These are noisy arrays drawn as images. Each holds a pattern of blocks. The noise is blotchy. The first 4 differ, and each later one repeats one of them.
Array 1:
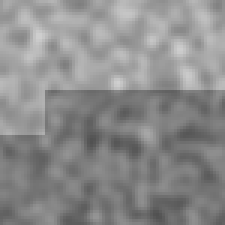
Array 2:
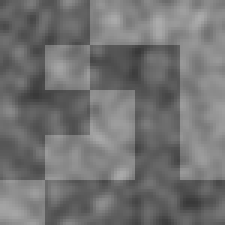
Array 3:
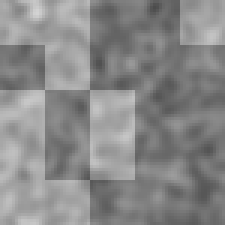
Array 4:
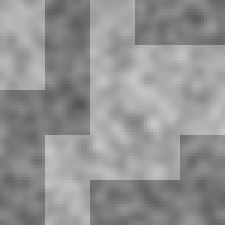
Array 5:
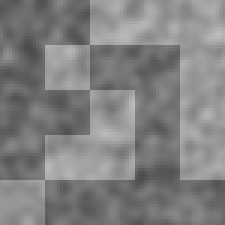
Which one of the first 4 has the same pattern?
2
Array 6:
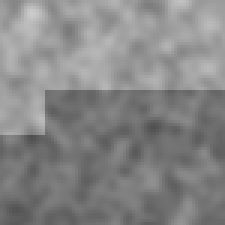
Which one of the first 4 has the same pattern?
1
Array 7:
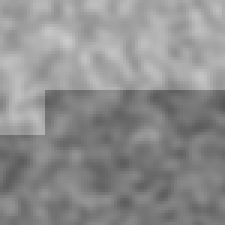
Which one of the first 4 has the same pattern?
1
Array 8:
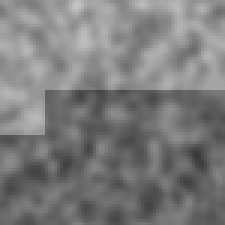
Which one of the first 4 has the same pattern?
1
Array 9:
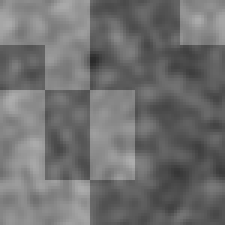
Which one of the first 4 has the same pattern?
3
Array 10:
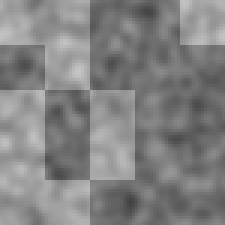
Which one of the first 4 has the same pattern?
3
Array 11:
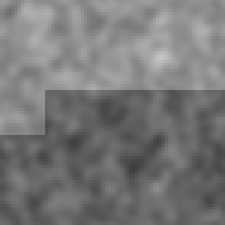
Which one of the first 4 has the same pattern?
1
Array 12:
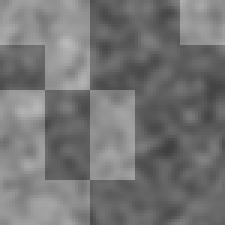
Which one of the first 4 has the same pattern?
3
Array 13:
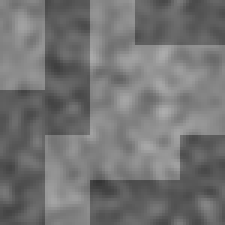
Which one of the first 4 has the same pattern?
4
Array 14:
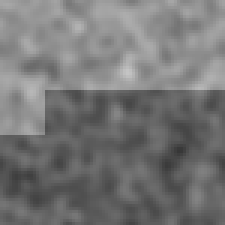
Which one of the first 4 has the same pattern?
1
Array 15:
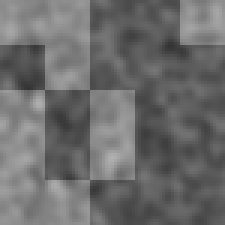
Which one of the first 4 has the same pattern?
3
